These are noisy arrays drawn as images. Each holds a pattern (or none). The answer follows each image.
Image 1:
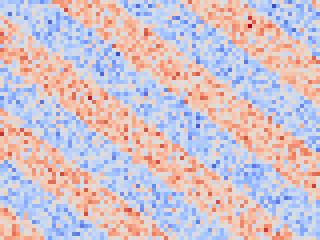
diagonal stripes
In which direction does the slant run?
top left to bottom right
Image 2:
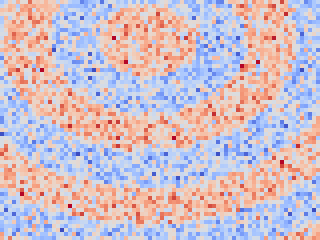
rings round one point
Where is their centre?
top middle
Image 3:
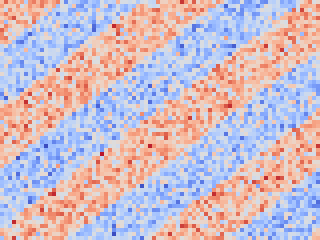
diagonal stripes
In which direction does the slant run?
bottom left to top right
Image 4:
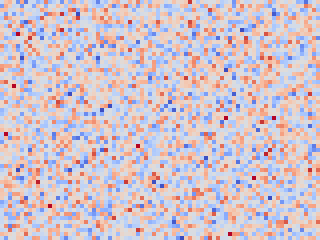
only noise
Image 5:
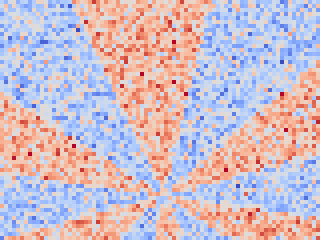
spokes from one point
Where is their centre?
bottom middle
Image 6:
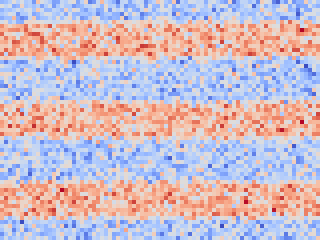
horizontal stripes
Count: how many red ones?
3
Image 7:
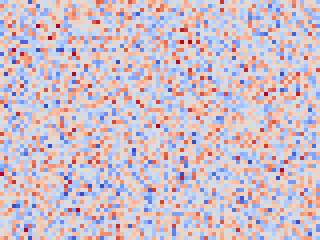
only noise
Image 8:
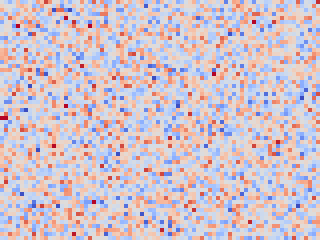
only noise
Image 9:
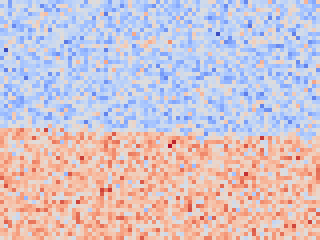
a sharp edge
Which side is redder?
bottom
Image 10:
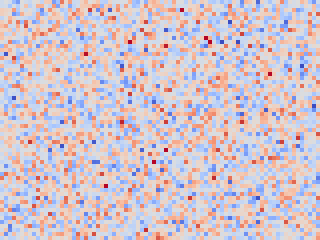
only noise
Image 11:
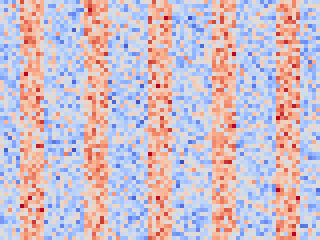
vertical stripes
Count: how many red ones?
5
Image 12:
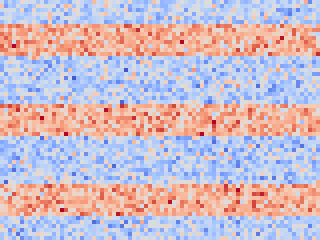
horizontal stripes
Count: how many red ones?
3
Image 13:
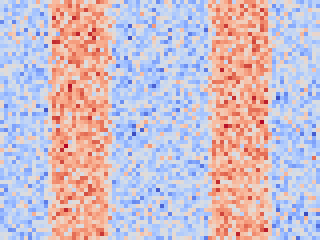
vertical stripes
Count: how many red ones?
2
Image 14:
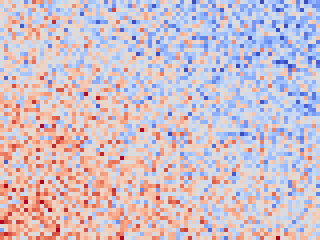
a smooth slope
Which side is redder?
bottom left
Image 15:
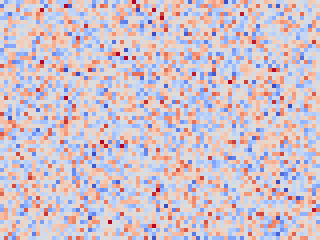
only noise
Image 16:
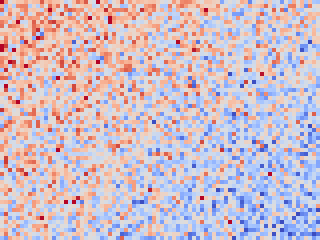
a smooth slope
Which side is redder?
top left
